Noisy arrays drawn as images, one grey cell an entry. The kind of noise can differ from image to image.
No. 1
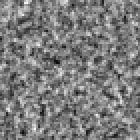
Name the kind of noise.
blotchy
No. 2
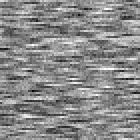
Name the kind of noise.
streaked along the rows
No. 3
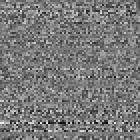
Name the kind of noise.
rows of uneven size
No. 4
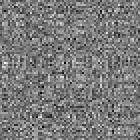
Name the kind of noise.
low rank plus noise
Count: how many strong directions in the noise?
two
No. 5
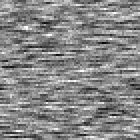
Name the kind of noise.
streaked along the rows
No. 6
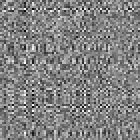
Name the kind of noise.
low rank plus noise
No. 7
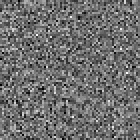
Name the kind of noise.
low rank plus noise
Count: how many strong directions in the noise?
five to eight
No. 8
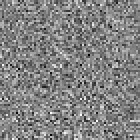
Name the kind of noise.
low rank plus noise
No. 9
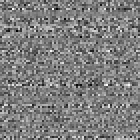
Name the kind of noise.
rows of uneven size
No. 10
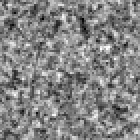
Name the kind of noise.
blotchy
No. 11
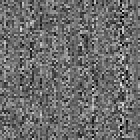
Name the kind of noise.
columns of uneven size
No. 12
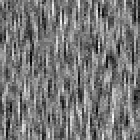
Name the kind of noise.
streaked along the columns
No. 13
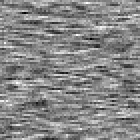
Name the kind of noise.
streaked along the rows
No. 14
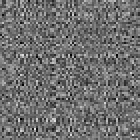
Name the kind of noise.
low rank plus noise
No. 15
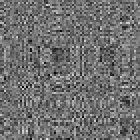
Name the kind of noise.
low rank plus noise
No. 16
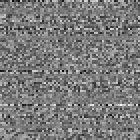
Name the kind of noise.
rows of uneven size
